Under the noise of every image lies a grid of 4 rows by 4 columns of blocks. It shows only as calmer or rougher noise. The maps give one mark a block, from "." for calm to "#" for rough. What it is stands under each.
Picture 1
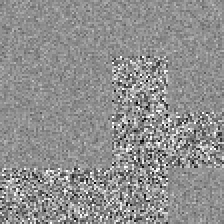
. . . .
. . # .
. . # #
# # # .
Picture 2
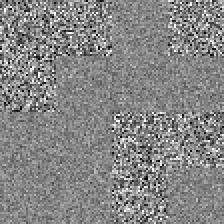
# # . #
# . . .
. . # #
. . # .
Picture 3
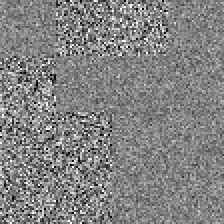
. # # .
# . . .
# # . .
# # . .
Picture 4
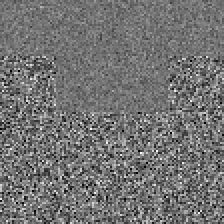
. . . .
# . . #
# # # #
# # # #
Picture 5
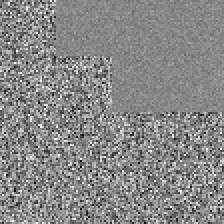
# . . .
# # . .
# # # #
# # # #
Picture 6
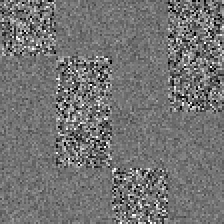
# . . #
. # . #
. # . .
. . # .
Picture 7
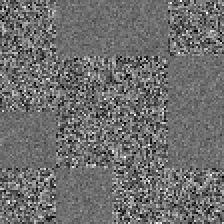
# . . #
# # # .
. # # .
# . # #
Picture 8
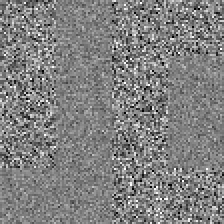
# . # #
# . # .
# . # .
. . # #
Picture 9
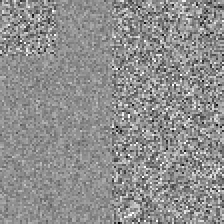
# . # #
. . # #
. . # #
. . # #
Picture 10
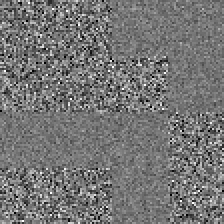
# # . .
# # # .
. . . #
# # . #
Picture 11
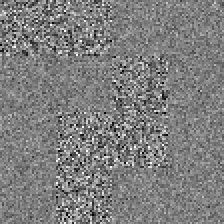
# # . .
. . # .
. # # .
. # . .
